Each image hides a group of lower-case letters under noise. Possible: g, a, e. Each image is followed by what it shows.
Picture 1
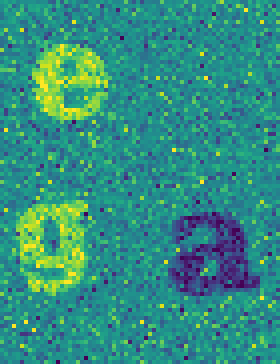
top left: light e; bottom left: light g; bottom right: dark a
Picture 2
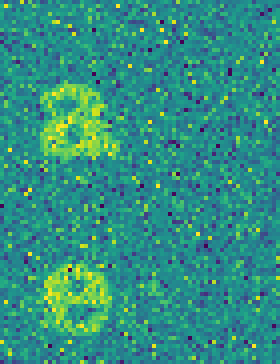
top left: light a; bottom left: light e
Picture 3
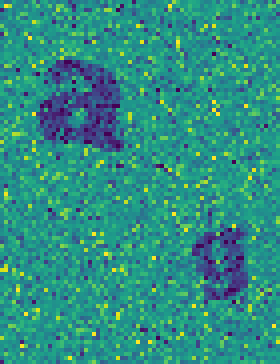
top left: dark a; bottom right: dark g
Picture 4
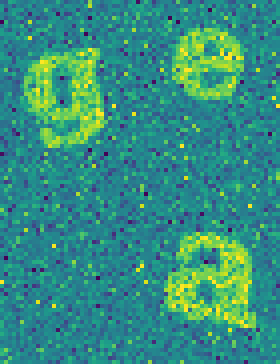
top left: light g; top right: light e; bottom right: light a
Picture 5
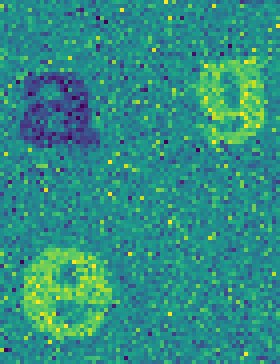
top left: dark a; top right: light g; bottom left: light e
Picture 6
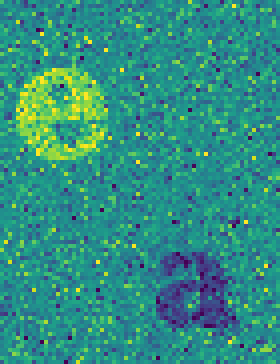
top left: light e; bottom right: dark a
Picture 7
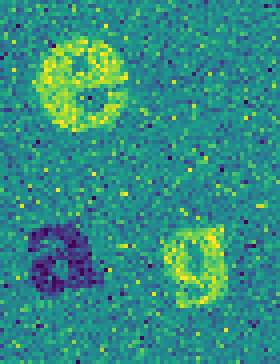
top left: light e; bottom left: dark a; bottom right: light g
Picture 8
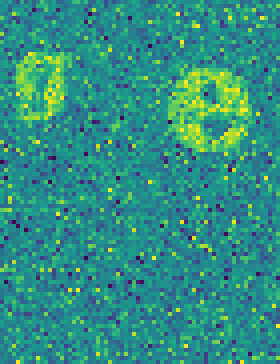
top left: light g; top right: light e
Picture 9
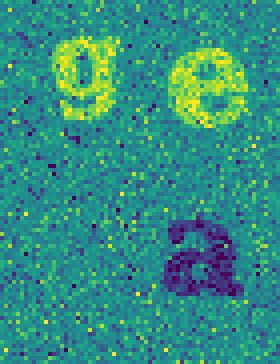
top left: light g; top right: light e; bottom right: dark a
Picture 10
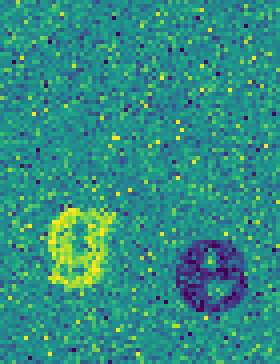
bottom left: light g; bottom right: dark e
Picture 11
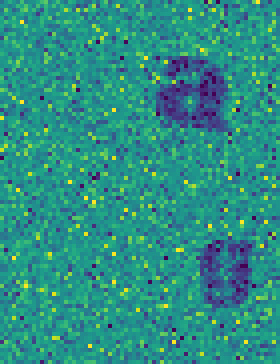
top right: dark a; bottom right: dark g
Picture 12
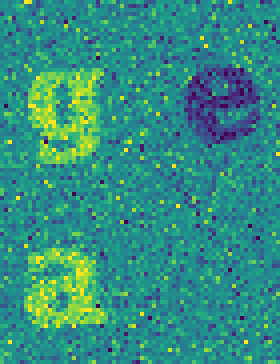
top left: light g; top right: dark e; bottom left: light a
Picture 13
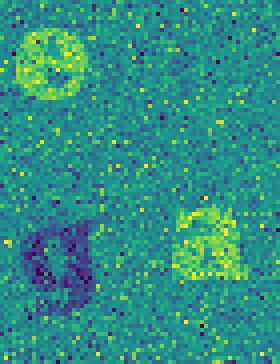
top left: light e; bottom left: dark g; bottom right: light a
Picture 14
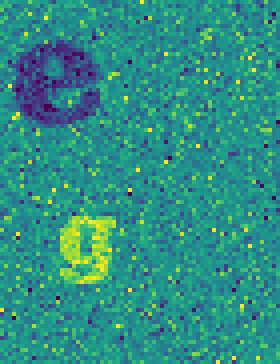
top left: dark e; bottom left: light g
